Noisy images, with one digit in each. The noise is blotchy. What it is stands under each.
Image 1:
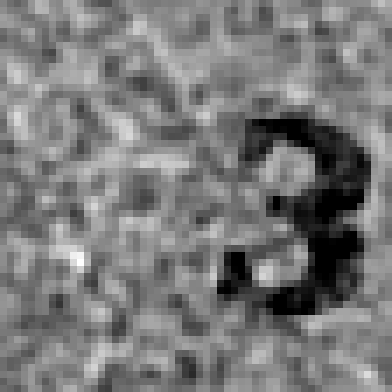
3
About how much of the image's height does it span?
half
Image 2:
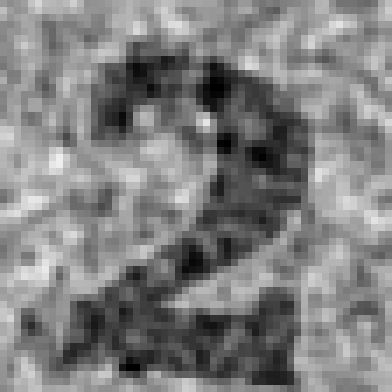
2
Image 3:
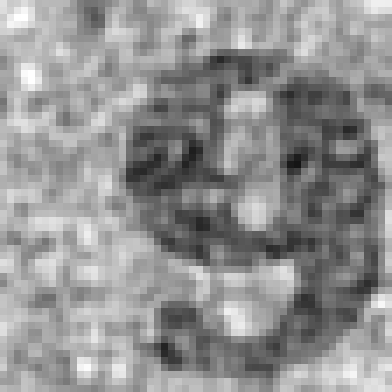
9
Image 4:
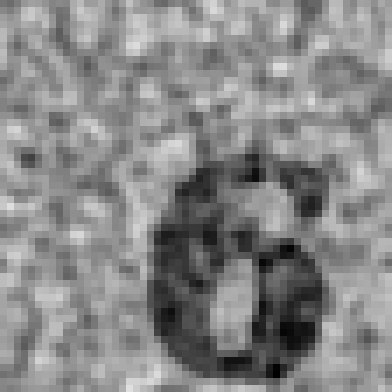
6
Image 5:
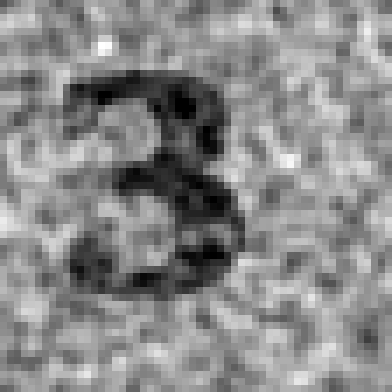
3
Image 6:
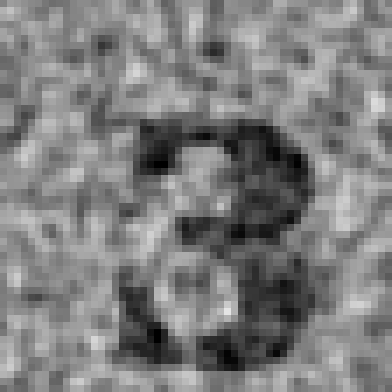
3
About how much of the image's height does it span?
two thirds
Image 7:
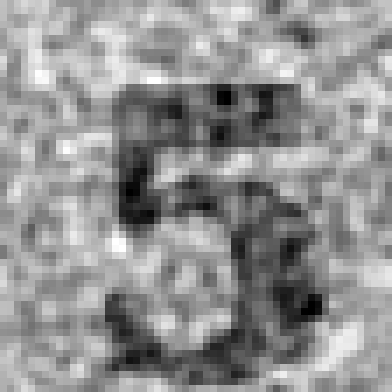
5
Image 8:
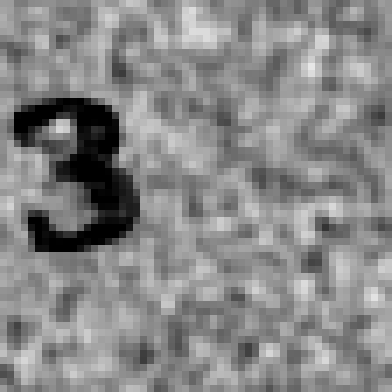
3
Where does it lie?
middle left
